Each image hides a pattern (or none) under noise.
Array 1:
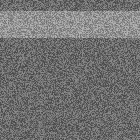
one band of rows
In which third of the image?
top
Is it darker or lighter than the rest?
lighter
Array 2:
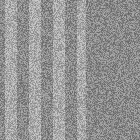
bands of columns
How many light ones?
4
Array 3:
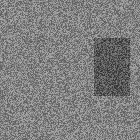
one block
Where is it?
middle right
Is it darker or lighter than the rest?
darker
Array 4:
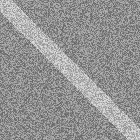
a diagonal band
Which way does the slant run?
top left to bottom right
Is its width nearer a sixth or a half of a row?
a sixth
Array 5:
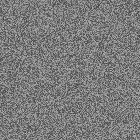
only noise
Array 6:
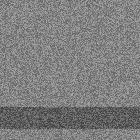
one band of rows
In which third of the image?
bottom
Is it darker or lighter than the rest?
darker
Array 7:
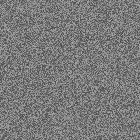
only noise
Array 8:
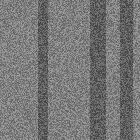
bands of columns
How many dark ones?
3
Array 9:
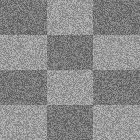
a checkerboard
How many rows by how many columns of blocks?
4 by 3
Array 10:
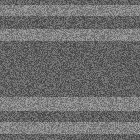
bands of rows
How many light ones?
4
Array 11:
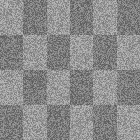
a checkerboard
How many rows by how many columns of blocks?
4 by 6
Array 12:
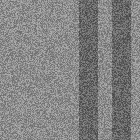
bands of columns
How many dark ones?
2
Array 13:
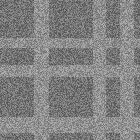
bands of rows crossing bands of columns
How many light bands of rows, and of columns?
3 and 3
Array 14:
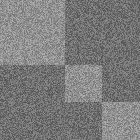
blocks along the diagonal
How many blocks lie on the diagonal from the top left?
3
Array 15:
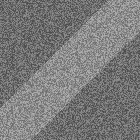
a diagonal band
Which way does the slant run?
bottom left to top right
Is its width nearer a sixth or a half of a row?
a half
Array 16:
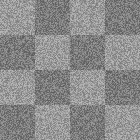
a checkerboard
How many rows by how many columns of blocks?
4 by 4
